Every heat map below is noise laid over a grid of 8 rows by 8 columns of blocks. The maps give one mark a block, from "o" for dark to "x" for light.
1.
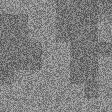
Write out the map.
x x x x o o o o
o o x x o o o x
o o x x o o o x
o o o x x o o o
o o o x x o o x
o x x x x o o x
x x x x x x o x
x x x x x x x x
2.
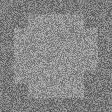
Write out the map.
o o o o o o o o
o o x x x x o o
o x x x x x x o
o x x x x x x o
o x x x x x x o
o x x x x x o o
o o x x x x o o
o o o o o o o o
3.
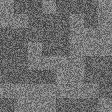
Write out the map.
x o o x o o o x
x x o o o x o x
o o o o o x x x
o o x o o x x x
o o x x x x o o
o o o o x x o o
x x x x x x x o
o x x x o o o x
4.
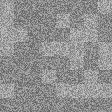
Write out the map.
x o o o o o o x
x o o o x o x o
x x o o o x x o
x o o x x x o x
o o o o o x o x
o o o x o o x o
x o o o x x x x
o o o o o o o o
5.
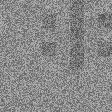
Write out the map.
x x x x x o x x
x x x o x o x o
x x x x x o x x
x x x o x o x o
x x x x x o x x
x x x x x x x x
x x x x x x x x
x x x x x x x x
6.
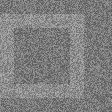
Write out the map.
o o o o o o o o
x x x x x x o o
x o o o o x o o
x o o o o x o o
x o o o o x o o
x o o o o x o o
x x x x x x o o
o o o o o o o o
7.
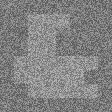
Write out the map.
o o o o o o o o
o o x x x o o o
o o x x o o o o
o o x x o o o o
o x x x x x x o
o x x x x x o o
o o x x x x x o
o o o o o o o o
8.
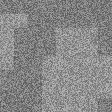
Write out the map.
o o o o o o o o
x x o o o o o o
x o o o x x x o
x o o o x x x o
x o o x x x x x
o o o x x x x x
o o o x x x x x
o o o x x x x o
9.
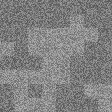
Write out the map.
o o o o o o o o
o o o o o x o o
o o x x x x x o
x o x x x x o o
o o o x x o o o
x x x x x o o o
o x o x o o x x
o x x x o o o x
